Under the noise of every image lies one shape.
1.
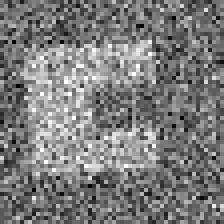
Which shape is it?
square with a notch
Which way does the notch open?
right
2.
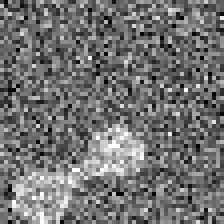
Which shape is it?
dumbbell
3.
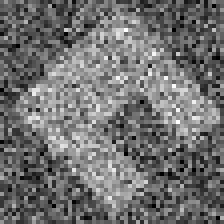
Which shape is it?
square with a notch
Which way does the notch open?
down and right
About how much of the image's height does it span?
nearly all
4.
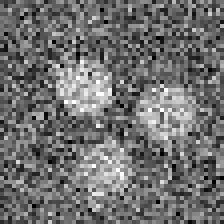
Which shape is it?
three dots
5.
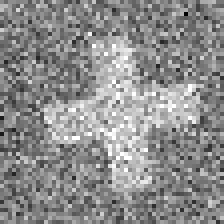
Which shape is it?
cross
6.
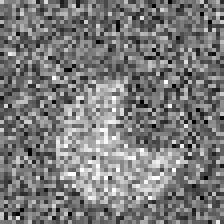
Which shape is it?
disc with a wedge cut out
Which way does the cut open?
up and right
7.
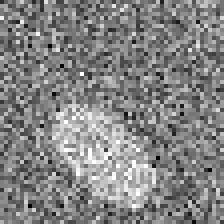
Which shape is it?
ellipse
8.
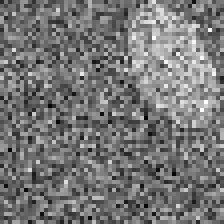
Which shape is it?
ellipse
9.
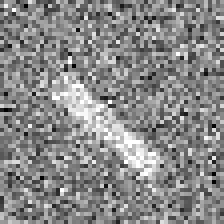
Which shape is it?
bar
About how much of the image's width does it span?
half
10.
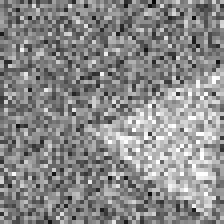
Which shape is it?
triangle
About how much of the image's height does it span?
two thirds
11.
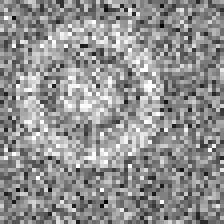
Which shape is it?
bullseye
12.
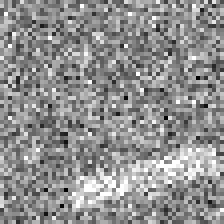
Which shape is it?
bar
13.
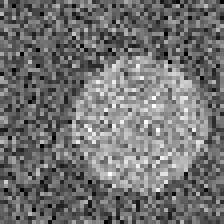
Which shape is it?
disc
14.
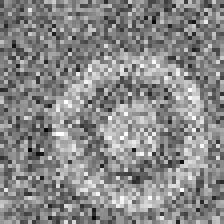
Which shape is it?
bullseye
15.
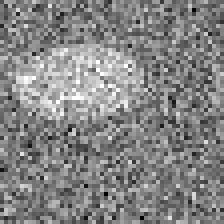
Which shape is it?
ellipse
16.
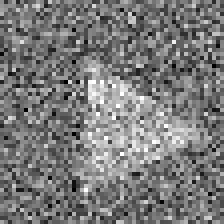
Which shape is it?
triangle
